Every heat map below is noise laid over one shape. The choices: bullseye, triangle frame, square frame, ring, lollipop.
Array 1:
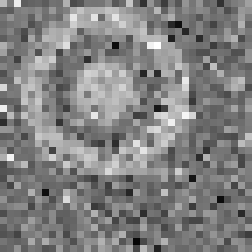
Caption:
light bullseye
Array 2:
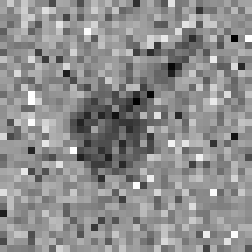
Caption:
dark lollipop
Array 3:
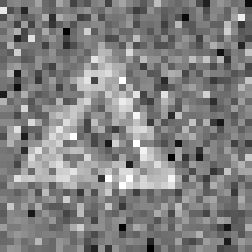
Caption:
light triangle frame
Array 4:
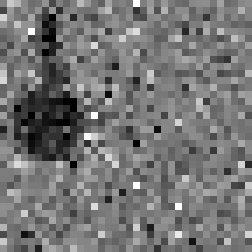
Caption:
dark lollipop
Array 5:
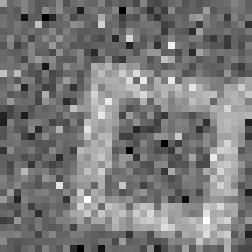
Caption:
light square frame
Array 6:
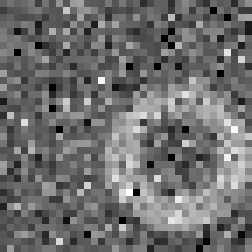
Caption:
light ring
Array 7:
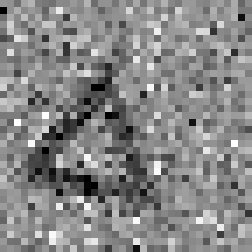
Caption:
dark triangle frame
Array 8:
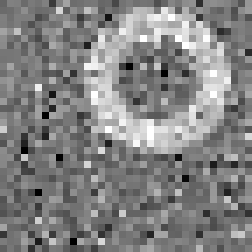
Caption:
light ring
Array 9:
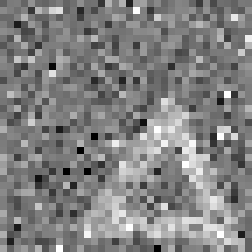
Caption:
light triangle frame
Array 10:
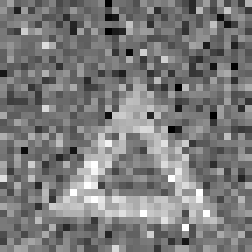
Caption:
light triangle frame
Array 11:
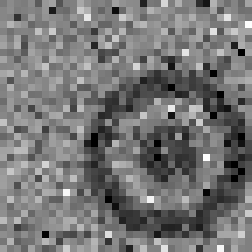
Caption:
dark bullseye
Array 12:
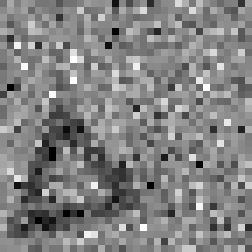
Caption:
dark triangle frame
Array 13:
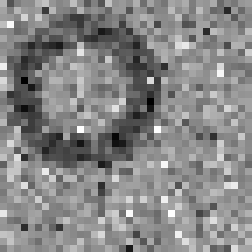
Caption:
dark ring
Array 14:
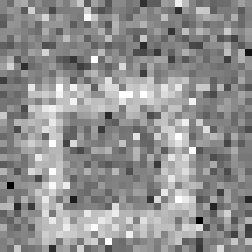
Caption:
light square frame
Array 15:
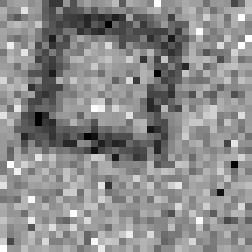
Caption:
dark square frame
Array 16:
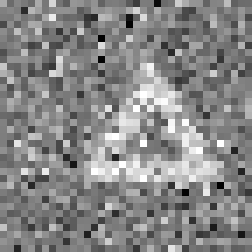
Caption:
light triangle frame
